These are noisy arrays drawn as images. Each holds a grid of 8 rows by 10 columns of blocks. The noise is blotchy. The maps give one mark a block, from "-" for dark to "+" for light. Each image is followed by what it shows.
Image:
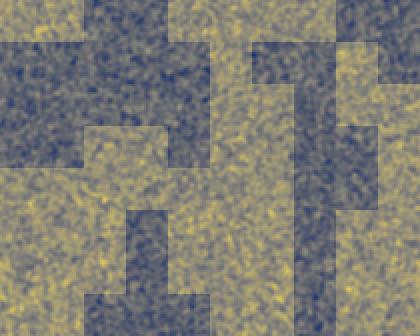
+ + - - + + + + - -
- - - - - + - - + -
- - - - - + + - + +
- - + + - + + - - +
+ + + + + + + - - +
+ + + - + + + - + +
+ + + - + + + - + +
+ + - - - + + - + +
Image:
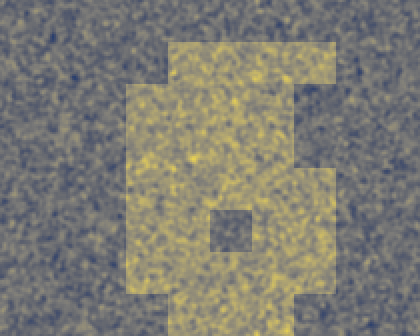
- - - - - - - - - -
- - - - + + + + - -
- - - + + + + - - -
- - - + + + + - - -
- - - + + + + + - -
- - - + + - + + - -
- - - + + + + + - -
- - - - + + + - - -
